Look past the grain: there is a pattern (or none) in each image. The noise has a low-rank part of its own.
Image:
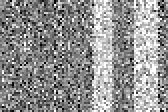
bands of columns
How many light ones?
2
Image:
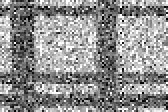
bands of rows crossing bands of columns
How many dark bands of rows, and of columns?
3 and 2
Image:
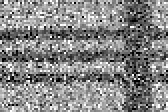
bands of rows crossing bands of columns
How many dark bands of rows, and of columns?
3 and 1
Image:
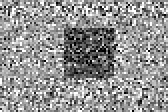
one block
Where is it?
centre
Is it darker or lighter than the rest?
darker
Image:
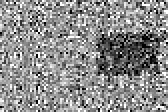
one block
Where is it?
middle right
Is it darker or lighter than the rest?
darker
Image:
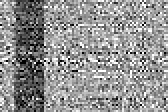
one band of columns
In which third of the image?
left
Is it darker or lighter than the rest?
darker
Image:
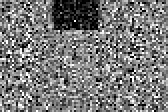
one block
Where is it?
top middle
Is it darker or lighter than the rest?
darker
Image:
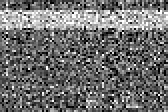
one band of rows
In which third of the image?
top
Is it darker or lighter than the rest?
lighter
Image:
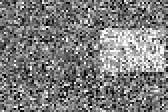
one block
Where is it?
middle right
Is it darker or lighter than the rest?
lighter
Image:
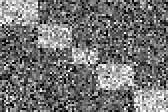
blocks along the diagonal
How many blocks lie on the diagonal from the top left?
5
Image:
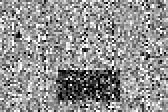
one block
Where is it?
bottom middle
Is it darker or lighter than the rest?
darker
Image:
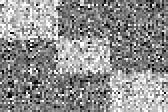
blocks along the diagonal
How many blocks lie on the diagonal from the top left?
3
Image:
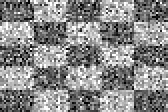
a checkerboard
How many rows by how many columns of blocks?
5 by 5
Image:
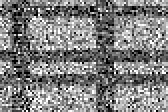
bands of rows crossing bands of columns
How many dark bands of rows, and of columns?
3 and 2
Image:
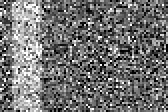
one band of columns
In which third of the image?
left
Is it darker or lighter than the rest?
lighter
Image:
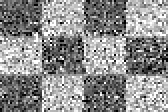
a checkerboard
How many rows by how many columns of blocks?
3 by 4
